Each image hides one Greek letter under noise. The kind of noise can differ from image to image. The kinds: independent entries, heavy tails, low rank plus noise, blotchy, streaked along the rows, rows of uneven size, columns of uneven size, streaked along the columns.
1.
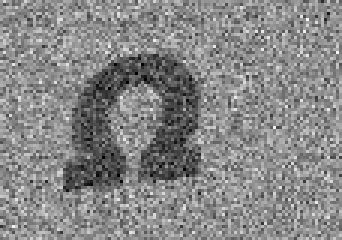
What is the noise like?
low rank plus noise
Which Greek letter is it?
omega
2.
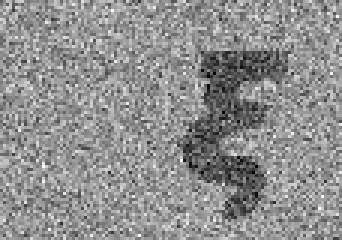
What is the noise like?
independent entries
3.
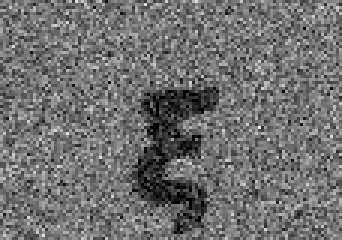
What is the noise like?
independent entries
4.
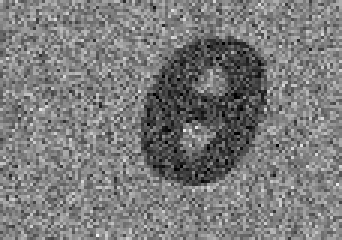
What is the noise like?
independent entries
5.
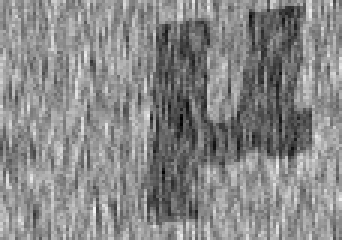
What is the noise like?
streaked along the columns
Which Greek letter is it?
mu
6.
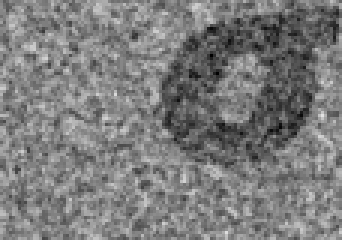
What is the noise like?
blotchy
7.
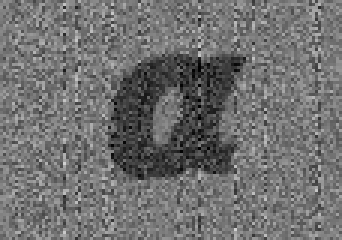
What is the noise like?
columns of uneven size
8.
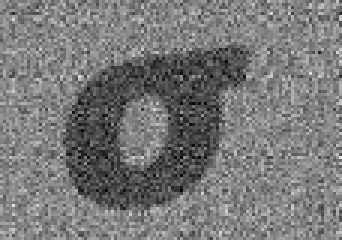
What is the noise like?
low rank plus noise
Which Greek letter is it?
sigma
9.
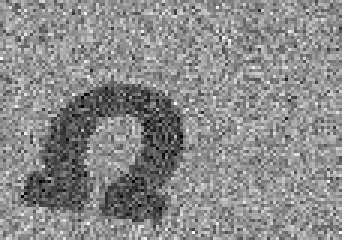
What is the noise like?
low rank plus noise
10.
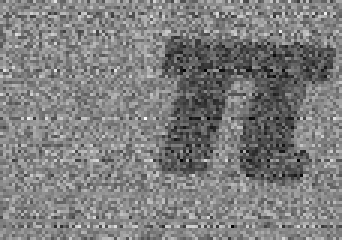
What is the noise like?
rows of uneven size
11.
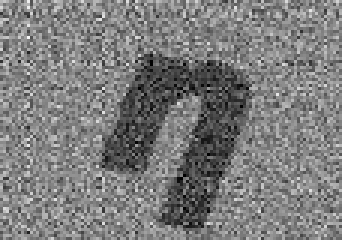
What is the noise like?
low rank plus noise
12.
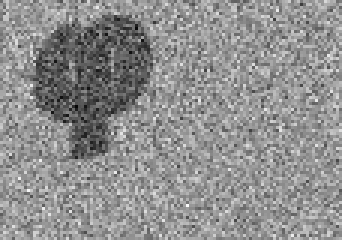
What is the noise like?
independent entries
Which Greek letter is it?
phi
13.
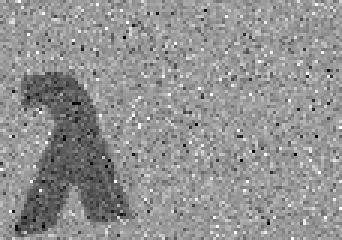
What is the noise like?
heavy tails
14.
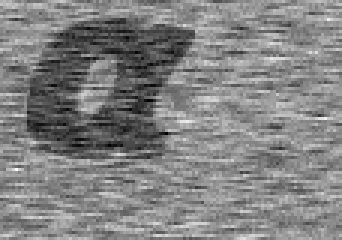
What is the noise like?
streaked along the rows
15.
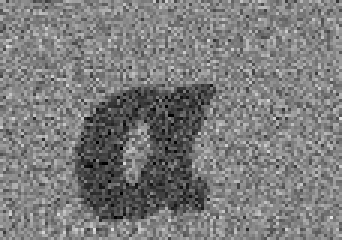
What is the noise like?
low rank plus noise
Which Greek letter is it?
alpha
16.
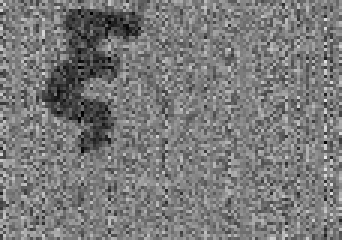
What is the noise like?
columns of uneven size
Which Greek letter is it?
xi
